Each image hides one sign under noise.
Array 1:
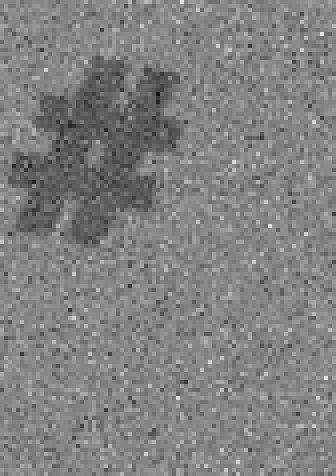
hash sign
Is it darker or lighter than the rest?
darker
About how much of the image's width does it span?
half
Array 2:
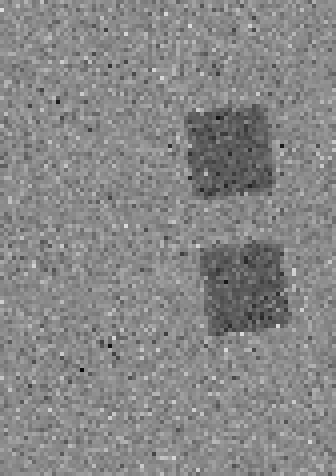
colon
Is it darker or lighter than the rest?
darker
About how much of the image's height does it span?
half
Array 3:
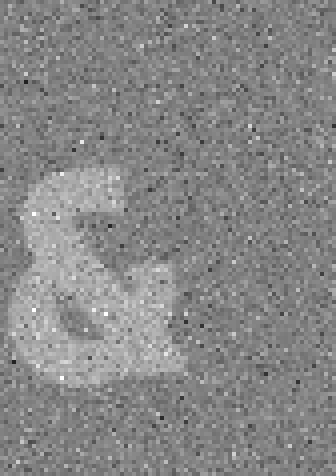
ampersand
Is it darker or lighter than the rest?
lighter
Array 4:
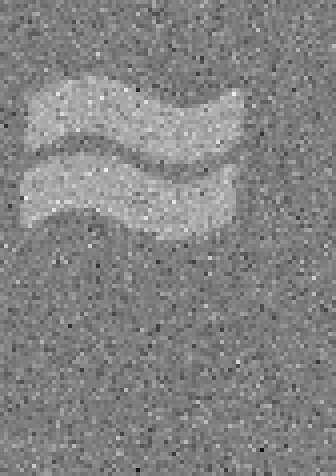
approximately sign
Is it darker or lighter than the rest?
lighter
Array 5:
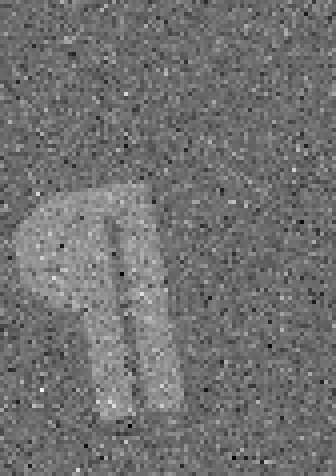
pilcrow
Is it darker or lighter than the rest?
lighter
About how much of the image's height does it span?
half
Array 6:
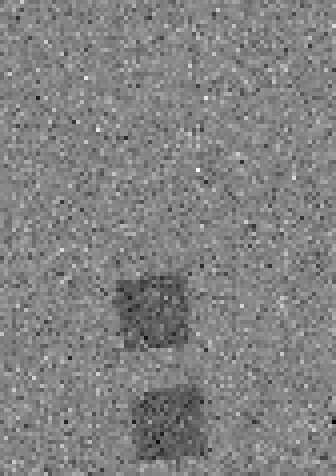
colon
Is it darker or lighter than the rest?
darker
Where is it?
bottom middle
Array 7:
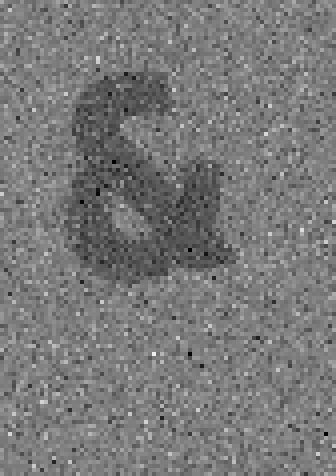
ampersand
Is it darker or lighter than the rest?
darker
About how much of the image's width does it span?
half
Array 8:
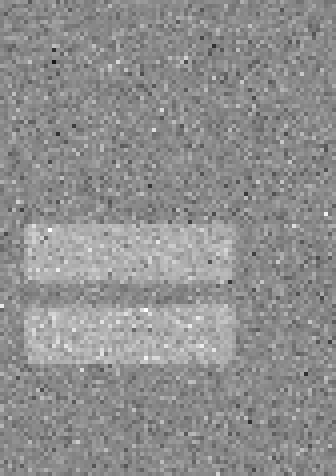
equals sign
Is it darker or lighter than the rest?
lighter
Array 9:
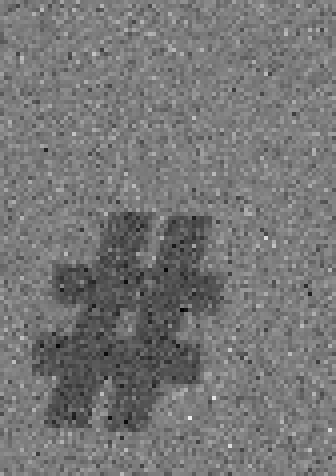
hash sign
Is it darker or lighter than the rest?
darker
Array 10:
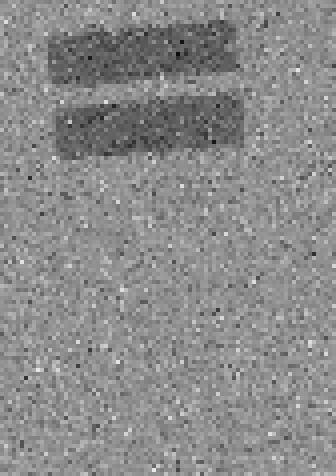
equals sign
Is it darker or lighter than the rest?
darker
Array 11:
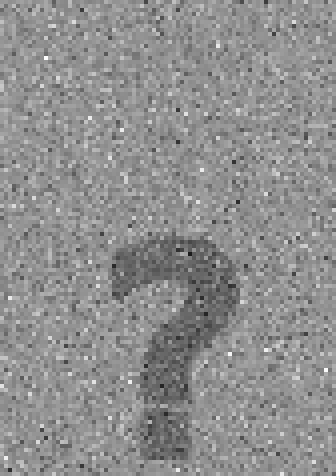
question mark
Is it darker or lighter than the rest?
darker
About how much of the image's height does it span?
half
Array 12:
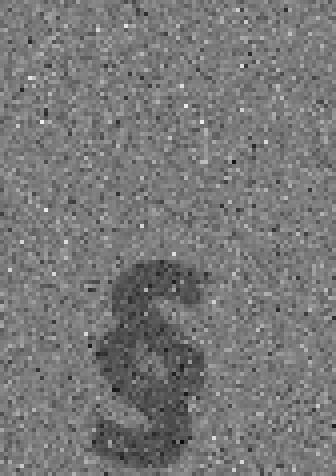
section sign
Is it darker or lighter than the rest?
darker
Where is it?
bottom middle
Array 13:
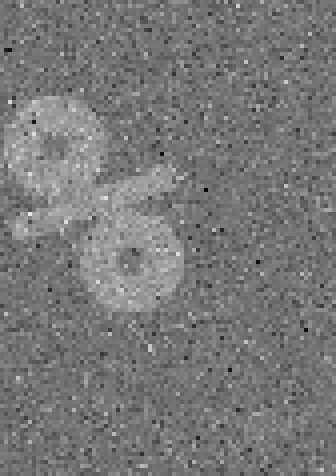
percent sign
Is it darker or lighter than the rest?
lighter
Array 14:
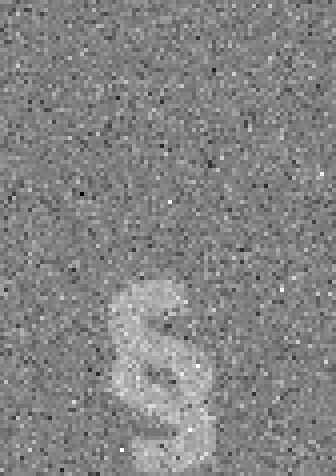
section sign
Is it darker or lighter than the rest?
lighter
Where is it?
bottom middle
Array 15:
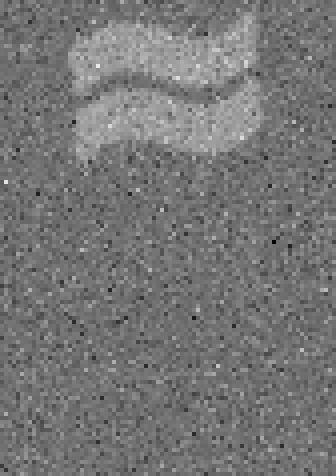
approximately sign
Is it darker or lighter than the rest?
lighter
